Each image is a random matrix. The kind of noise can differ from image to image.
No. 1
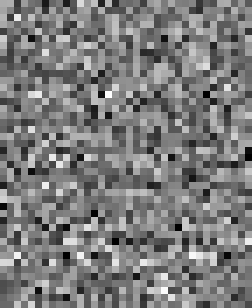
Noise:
low rank plus noise
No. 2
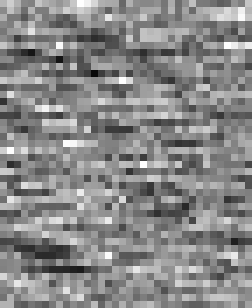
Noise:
streaked along the rows
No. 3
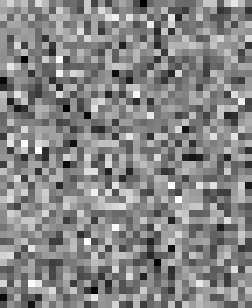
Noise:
independent entries
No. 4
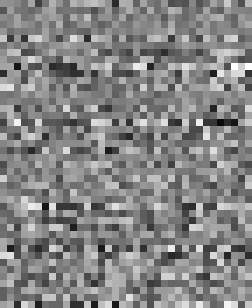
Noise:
rows of uneven size
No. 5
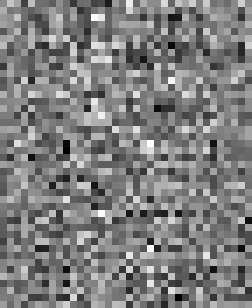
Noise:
low rank plus noise
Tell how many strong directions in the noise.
three or four
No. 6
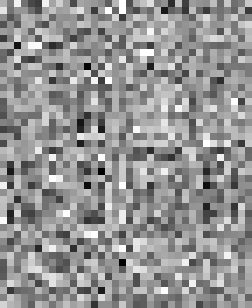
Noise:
low rank plus noise
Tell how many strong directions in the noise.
three or four
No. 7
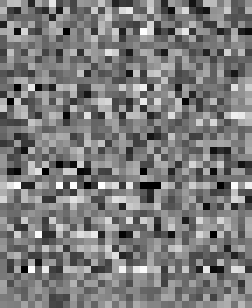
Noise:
rows of uneven size
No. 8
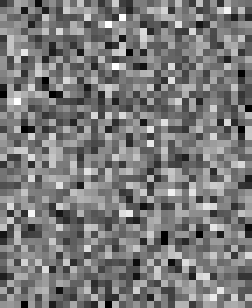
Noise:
independent entries
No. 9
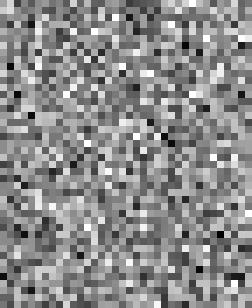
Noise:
independent entries
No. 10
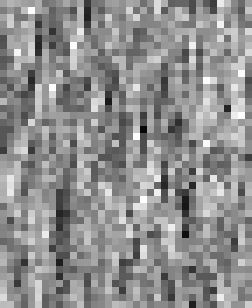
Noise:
streaked along the columns
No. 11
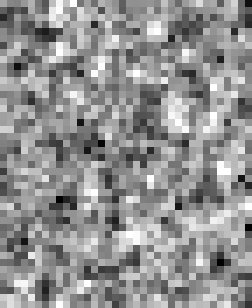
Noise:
blotchy
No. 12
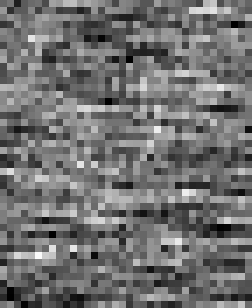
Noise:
streaked along the rows
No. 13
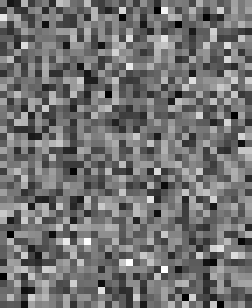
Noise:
independent entries
